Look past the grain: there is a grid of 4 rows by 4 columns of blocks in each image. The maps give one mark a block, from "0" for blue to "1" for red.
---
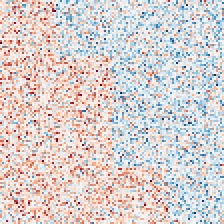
1 0 0 0
1 1 0 0
1 1 0 0
1 1 1 0
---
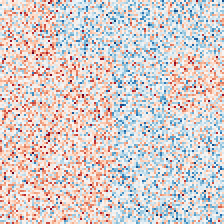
1 0 0 0
1 1 0 1
1 1 0 0
1 1 0 0
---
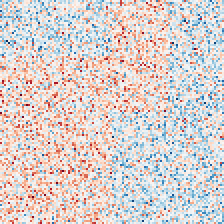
0 0 1 0
1 1 1 0
1 1 0 0
1 1 0 0
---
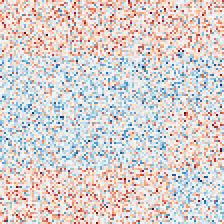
1 1 1 1
0 0 0 0
0 0 0 1
1 1 1 0
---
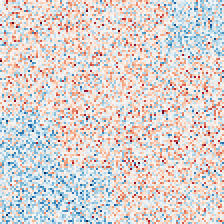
1 1 1 0
1 1 1 1
0 1 1 1
0 0 1 1
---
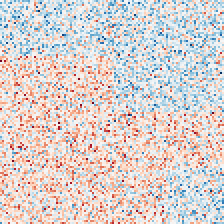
0 0 0 0
1 1 0 0
1 1 1 1
1 1 1 0
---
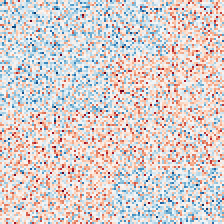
0 0 0 1
0 0 1 1
1 1 1 1
1 1 0 0
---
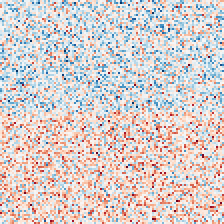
0 0 0 0
0 0 0 0
1 1 1 1
1 1 1 1
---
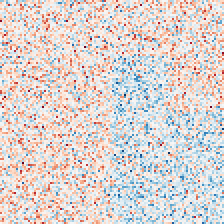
1 1 1 1
1 1 0 1
1 1 0 0
1 1 0 0
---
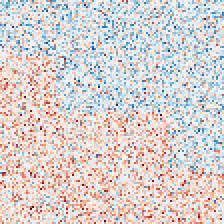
0 0 0 0
1 0 0 0
1 1 1 0
1 1 1 1
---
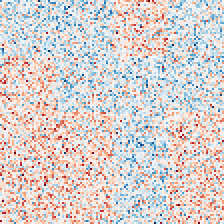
0 0 1 0
1 0 0 0
1 1 0 1
1 1 0 1
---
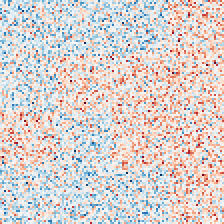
0 0 0 1
0 1 1 1
1 0 1 1
0 0 0 1
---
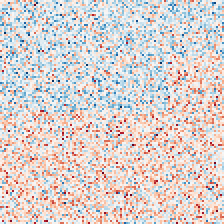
0 0 0 0
0 0 0 1
1 1 1 1
1 1 1 1
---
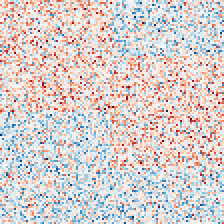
1 1 0 0
1 1 1 1
0 0 1 1
0 0 0 0
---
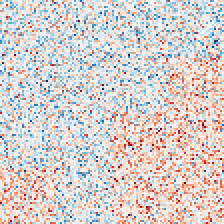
0 0 0 0
0 0 0 1
0 0 1 1
1 0 1 1
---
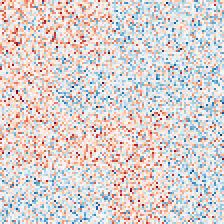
1 1 0 0
1 0 0 0
1 1 1 0
0 0 1 0
